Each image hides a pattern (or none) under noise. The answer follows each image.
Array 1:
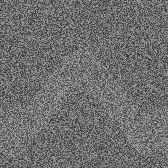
a wavy band
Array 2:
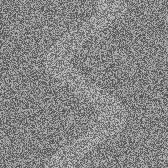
a wavy band
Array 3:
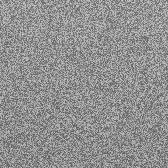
a smooth slope
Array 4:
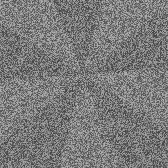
spokes from one point
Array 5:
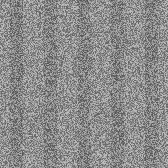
vertical stripes
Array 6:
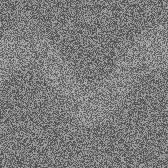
a wavy band
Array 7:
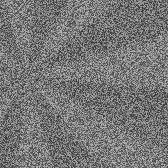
spokes from one point
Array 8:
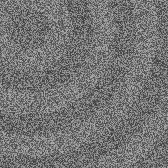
rings round one point
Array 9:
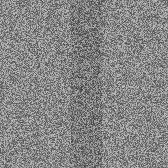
one vertical stripe
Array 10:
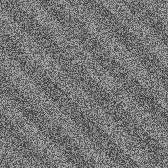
diagonal stripes
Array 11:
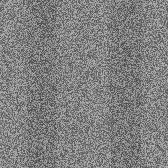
vertical stripes
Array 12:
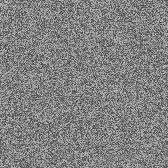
only noise
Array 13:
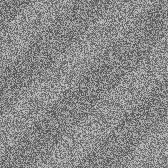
diagonal stripes
